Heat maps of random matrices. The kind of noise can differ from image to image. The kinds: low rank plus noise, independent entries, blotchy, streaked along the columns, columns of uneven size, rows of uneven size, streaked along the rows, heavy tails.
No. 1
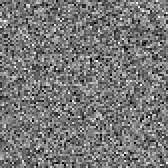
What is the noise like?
independent entries
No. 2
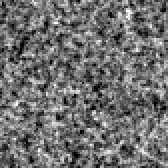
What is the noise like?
blotchy
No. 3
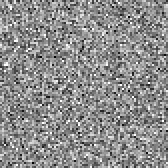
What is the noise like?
independent entries
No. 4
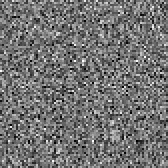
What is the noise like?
low rank plus noise
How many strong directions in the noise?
five to eight
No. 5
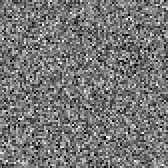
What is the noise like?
independent entries
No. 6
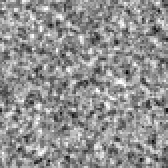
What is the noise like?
blotchy
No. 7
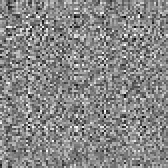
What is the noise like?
low rank plus noise
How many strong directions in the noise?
three or four
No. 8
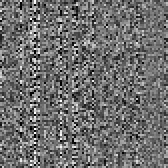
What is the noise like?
columns of uneven size
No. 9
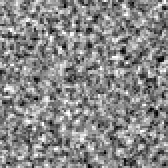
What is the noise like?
blotchy
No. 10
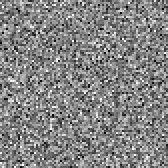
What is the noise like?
independent entries
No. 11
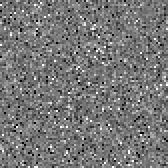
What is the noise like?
heavy tails
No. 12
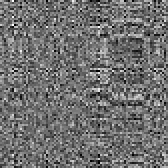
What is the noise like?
low rank plus noise
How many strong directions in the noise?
two
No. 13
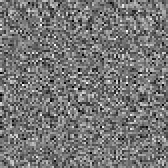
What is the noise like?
low rank plus noise
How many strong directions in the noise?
three or four
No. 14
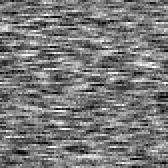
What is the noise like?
streaked along the rows
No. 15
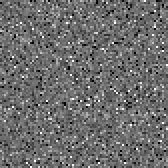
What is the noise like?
heavy tails
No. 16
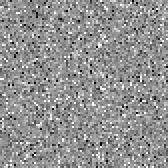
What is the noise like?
heavy tails
